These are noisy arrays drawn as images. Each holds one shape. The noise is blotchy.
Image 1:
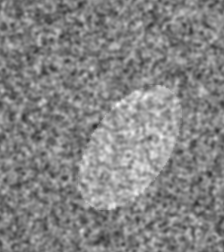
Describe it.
light ellipse
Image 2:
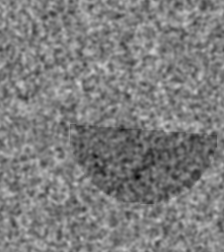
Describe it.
dark half disc
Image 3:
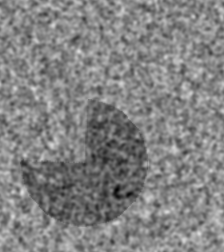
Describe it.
dark disc with a wedge cut out
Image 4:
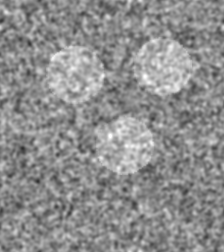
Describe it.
light three dots
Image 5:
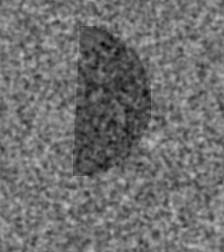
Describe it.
dark half disc
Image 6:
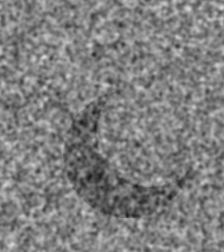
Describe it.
dark crescent
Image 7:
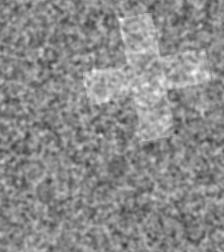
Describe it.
light cross
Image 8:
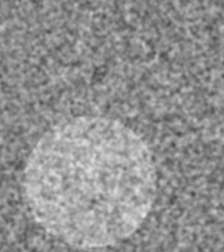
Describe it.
light disc
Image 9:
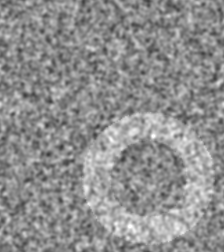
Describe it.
light ring
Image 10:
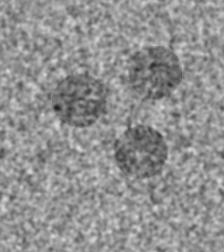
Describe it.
dark three dots
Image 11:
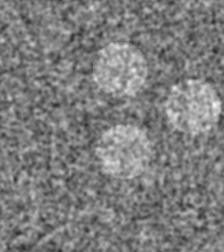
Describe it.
light three dots
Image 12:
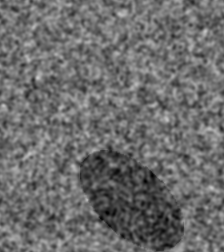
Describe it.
dark ellipse
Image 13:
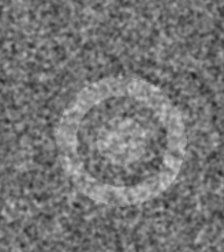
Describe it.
light bullseye
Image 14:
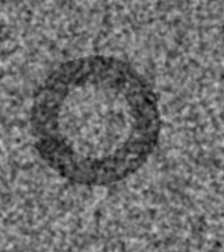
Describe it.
dark ring
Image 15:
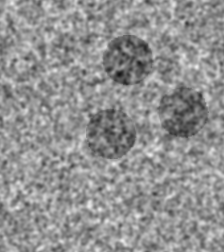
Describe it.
dark three dots
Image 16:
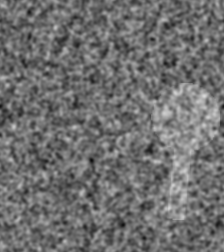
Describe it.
light lollipop
